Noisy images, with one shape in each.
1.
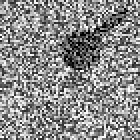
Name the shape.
lollipop
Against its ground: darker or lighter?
darker
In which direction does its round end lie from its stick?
down and left
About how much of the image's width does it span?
half
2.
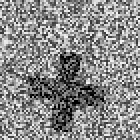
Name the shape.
cross
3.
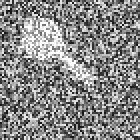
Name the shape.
lollipop
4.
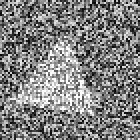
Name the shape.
triangle
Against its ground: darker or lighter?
lighter
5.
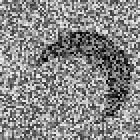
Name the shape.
crescent
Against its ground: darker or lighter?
darker
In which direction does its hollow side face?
down and left
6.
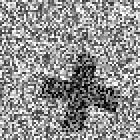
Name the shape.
cross
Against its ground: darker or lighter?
darker
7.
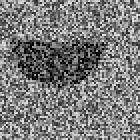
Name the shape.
half disc
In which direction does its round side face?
down
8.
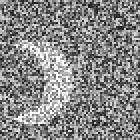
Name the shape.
crescent
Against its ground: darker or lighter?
lighter
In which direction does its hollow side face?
left
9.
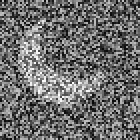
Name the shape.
crescent
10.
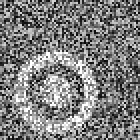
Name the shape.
bullseye
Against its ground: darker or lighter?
lighter
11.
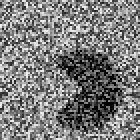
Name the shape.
disc with a wedge cut out
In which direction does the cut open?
left
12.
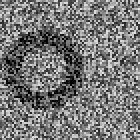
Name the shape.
ring
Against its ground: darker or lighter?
darker
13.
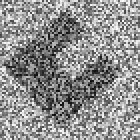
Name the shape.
square with a notch
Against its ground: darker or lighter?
darker
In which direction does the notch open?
up and right
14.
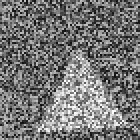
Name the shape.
triangle
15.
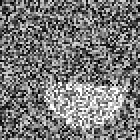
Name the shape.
half disc
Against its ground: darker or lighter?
lighter
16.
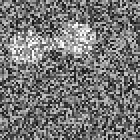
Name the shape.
dumbbell
